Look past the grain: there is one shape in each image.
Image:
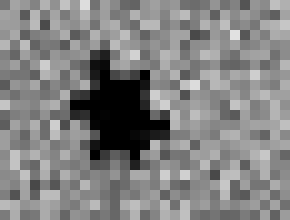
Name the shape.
turtle
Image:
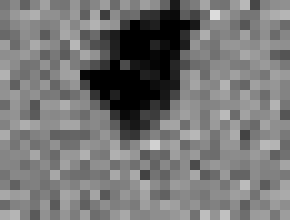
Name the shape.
chess knight
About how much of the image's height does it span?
two thirds
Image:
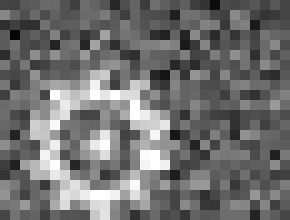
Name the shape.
gear
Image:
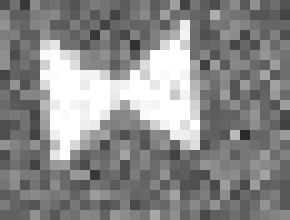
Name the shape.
bow tie
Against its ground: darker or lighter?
lighter
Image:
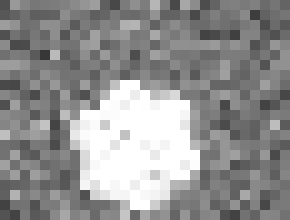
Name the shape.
flower
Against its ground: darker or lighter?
lighter
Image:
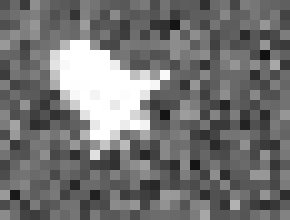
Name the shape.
bell
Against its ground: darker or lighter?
lighter
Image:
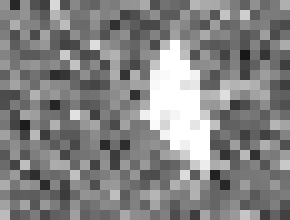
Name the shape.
umbrella
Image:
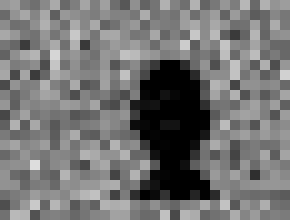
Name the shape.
fish
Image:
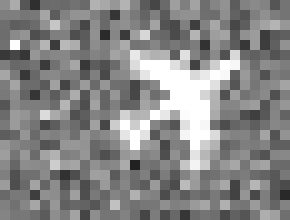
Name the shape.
airplane
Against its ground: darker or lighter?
lighter
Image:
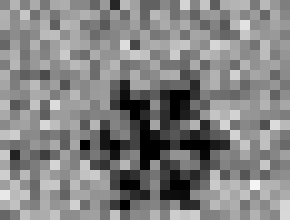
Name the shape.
snowflake
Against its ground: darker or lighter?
darker
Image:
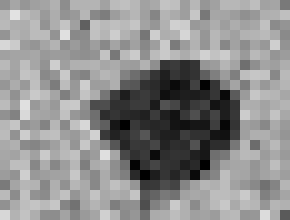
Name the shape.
ghost
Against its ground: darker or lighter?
darker
